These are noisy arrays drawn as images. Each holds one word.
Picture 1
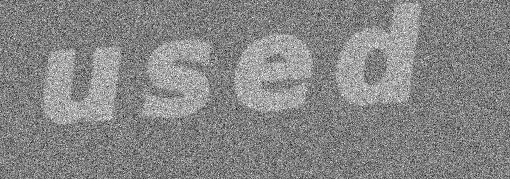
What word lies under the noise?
used
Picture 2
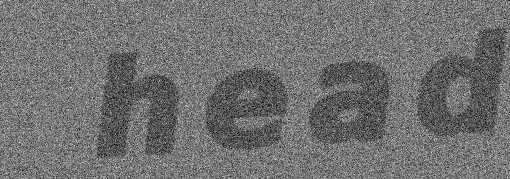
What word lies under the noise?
head
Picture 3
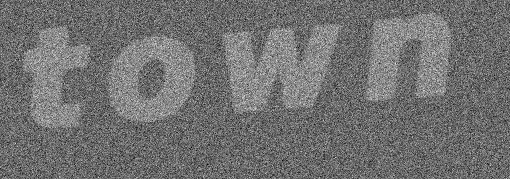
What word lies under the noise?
town
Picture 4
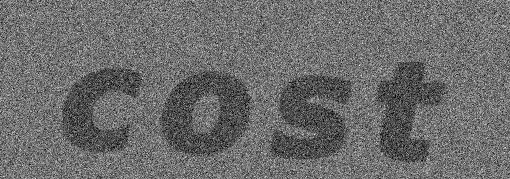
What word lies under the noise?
cost
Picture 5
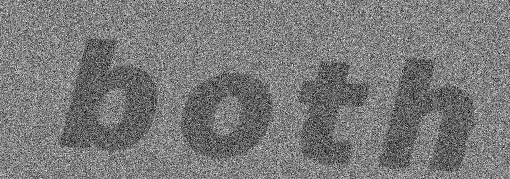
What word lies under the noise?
both
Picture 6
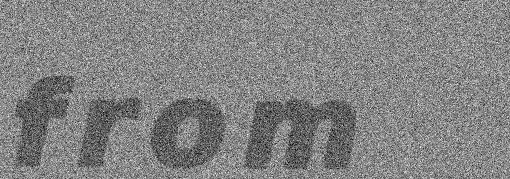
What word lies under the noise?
from
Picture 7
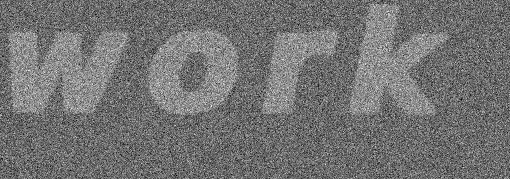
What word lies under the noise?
work
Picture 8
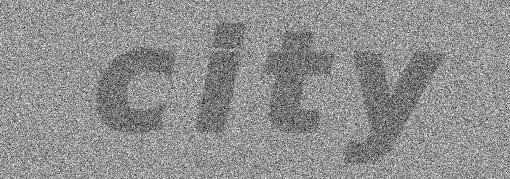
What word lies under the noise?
city
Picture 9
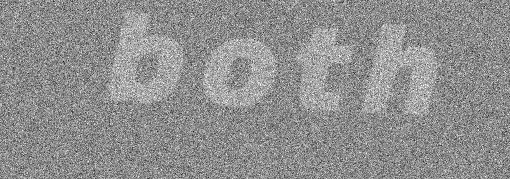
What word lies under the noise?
both
